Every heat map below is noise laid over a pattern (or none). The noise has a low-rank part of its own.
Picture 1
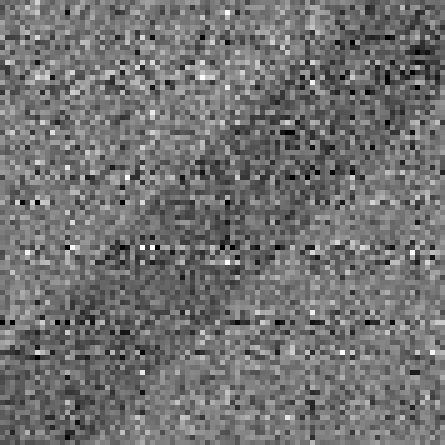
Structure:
a diagonal band
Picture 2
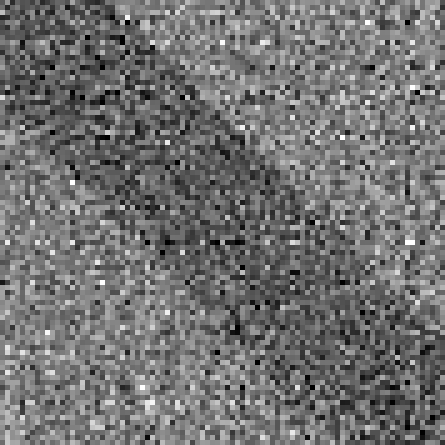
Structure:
a diagonal band
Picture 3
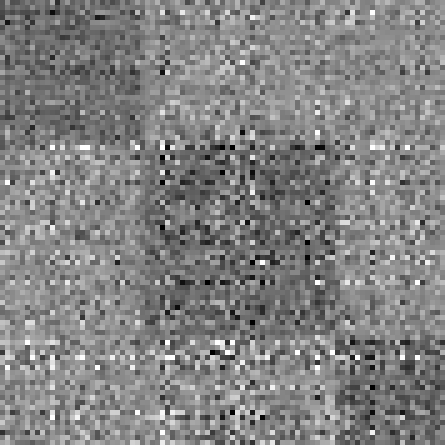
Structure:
blocks along the diagonal
